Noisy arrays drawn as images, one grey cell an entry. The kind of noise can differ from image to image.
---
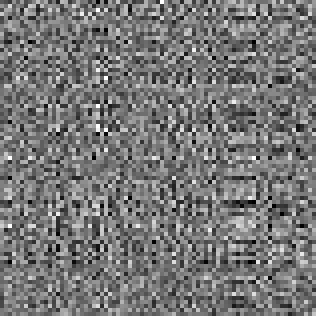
low rank plus noise
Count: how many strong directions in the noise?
two
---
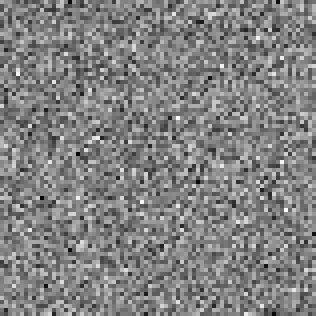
independent entries
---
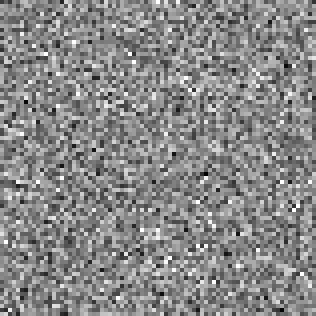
independent entries
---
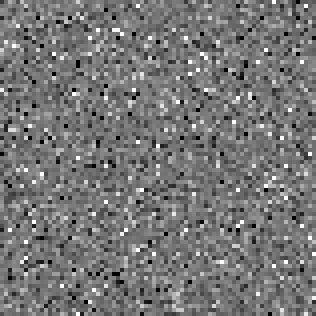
heavy tails
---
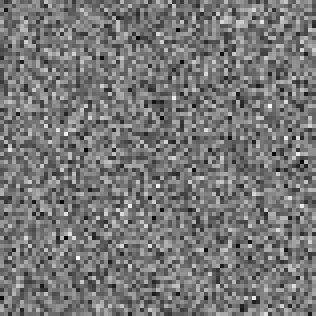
independent entries
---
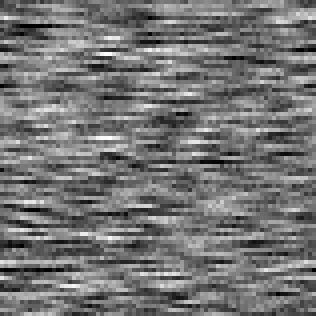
streaked along the rows
